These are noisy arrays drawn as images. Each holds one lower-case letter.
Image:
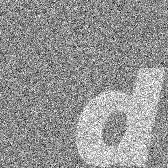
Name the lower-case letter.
d
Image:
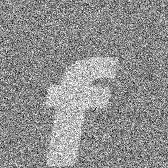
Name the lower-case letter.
f
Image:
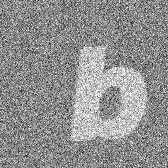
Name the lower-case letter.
b
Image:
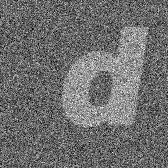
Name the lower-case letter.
d
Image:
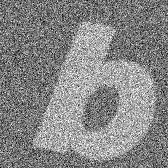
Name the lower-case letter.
b
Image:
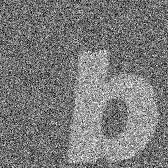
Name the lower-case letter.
b
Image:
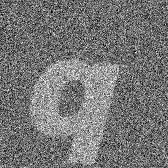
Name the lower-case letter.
q
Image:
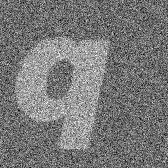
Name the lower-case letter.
q
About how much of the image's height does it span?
two thirds
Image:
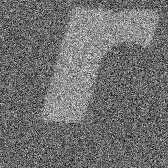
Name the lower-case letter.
r
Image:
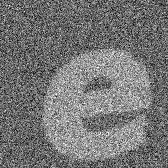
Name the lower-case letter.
e
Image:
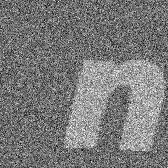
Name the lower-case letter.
n
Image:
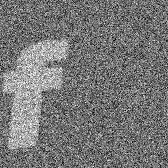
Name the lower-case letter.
f
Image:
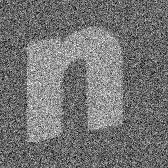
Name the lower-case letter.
n
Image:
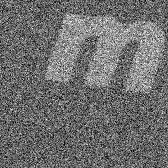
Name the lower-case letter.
m
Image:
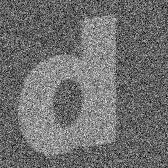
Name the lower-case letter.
d
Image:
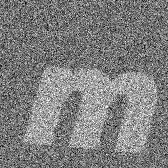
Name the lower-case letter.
m
